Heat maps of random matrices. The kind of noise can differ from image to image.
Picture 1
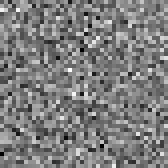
independent entries
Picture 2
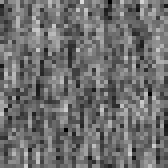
streaked along the columns
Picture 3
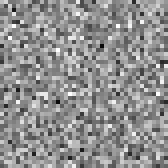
independent entries
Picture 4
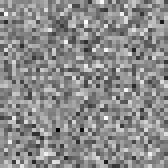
independent entries
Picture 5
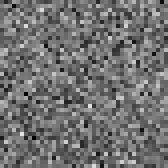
independent entries
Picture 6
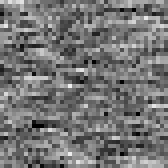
streaked along the rows
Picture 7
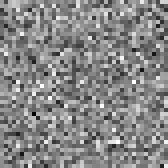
independent entries
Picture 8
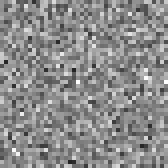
independent entries
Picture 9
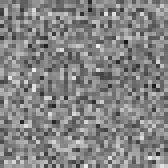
independent entries
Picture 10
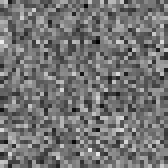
low rank plus noise
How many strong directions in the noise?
one
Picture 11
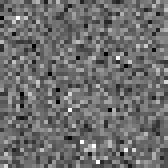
heavy tails
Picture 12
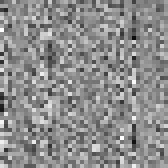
columns of uneven size
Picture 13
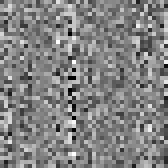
columns of uneven size
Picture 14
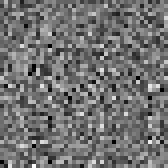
low rank plus noise
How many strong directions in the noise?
two
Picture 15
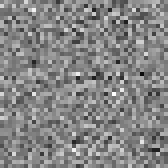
low rank plus noise
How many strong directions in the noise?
five to eight
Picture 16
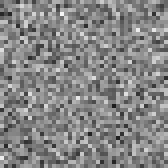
independent entries
